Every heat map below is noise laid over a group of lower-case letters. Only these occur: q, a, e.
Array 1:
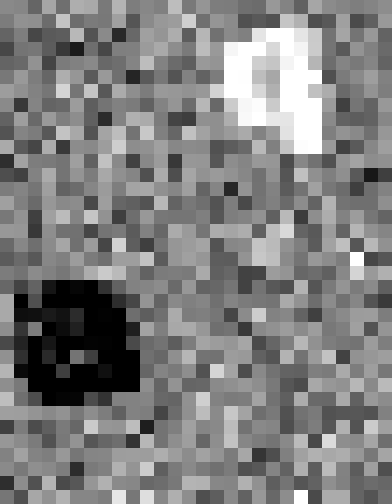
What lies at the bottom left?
a
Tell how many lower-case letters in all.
2
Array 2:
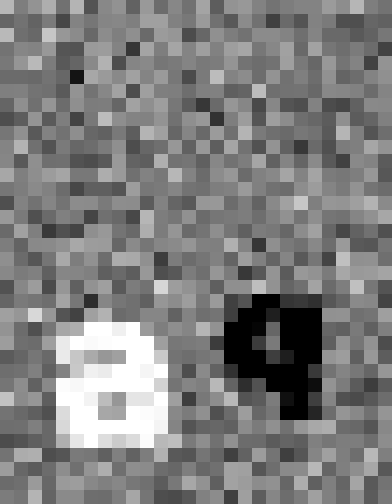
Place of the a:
bottom left
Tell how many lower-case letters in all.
2
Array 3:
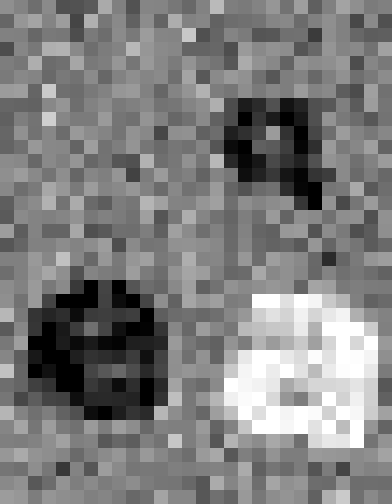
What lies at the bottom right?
a
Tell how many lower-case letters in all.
3
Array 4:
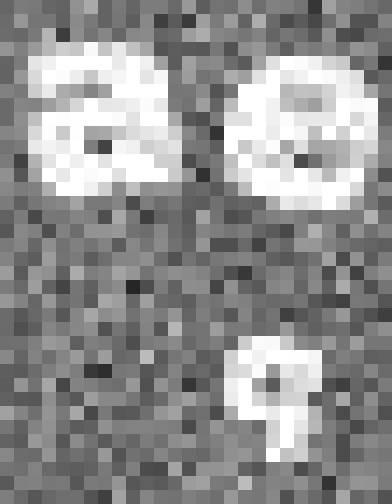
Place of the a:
top left
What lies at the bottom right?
q
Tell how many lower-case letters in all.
3
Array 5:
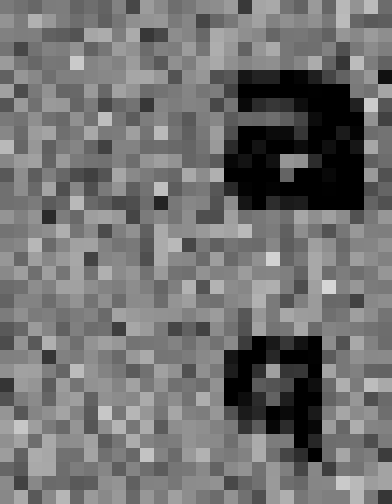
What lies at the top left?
nothing
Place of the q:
bottom right
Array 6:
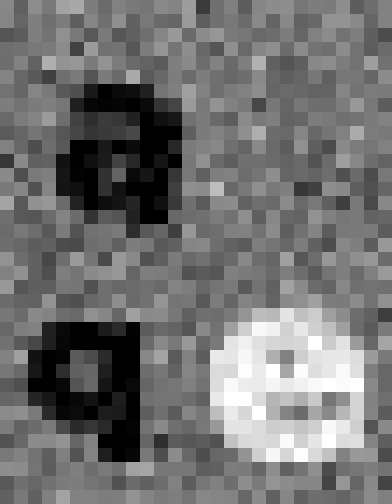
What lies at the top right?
nothing
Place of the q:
bottom left
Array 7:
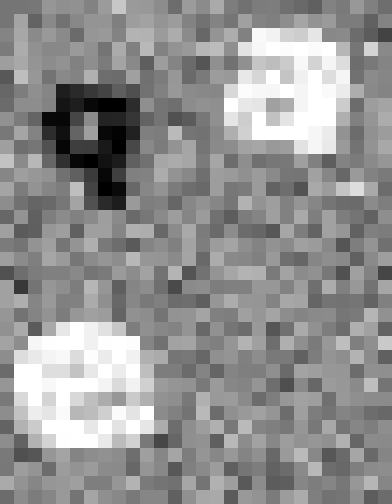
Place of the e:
bottom left
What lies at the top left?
q
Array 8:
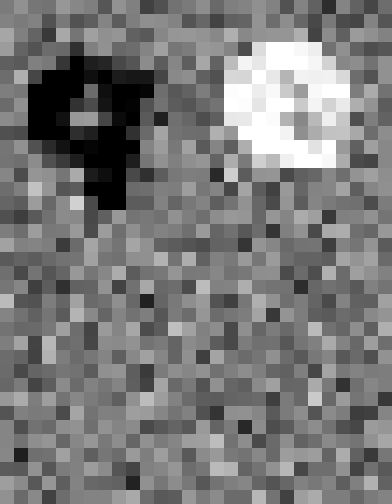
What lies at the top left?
q
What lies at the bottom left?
nothing
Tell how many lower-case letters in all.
2
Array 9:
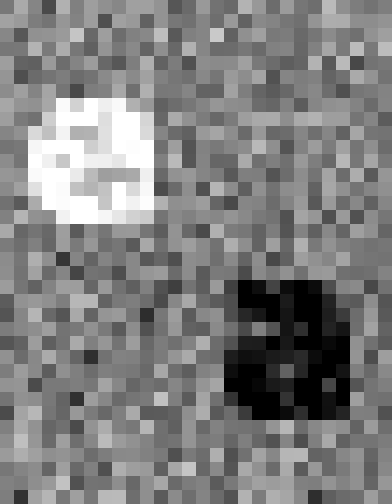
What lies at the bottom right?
a
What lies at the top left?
e
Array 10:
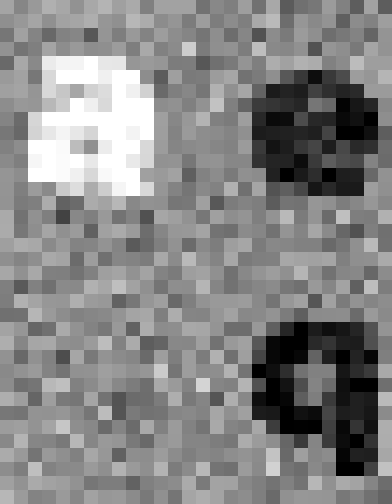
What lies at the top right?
e
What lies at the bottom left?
nothing
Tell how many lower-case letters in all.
3
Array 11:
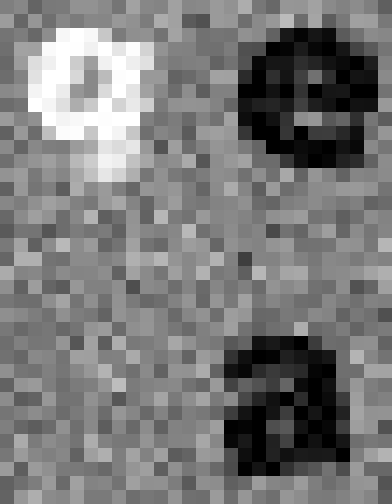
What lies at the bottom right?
a
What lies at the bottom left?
nothing
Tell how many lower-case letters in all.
3
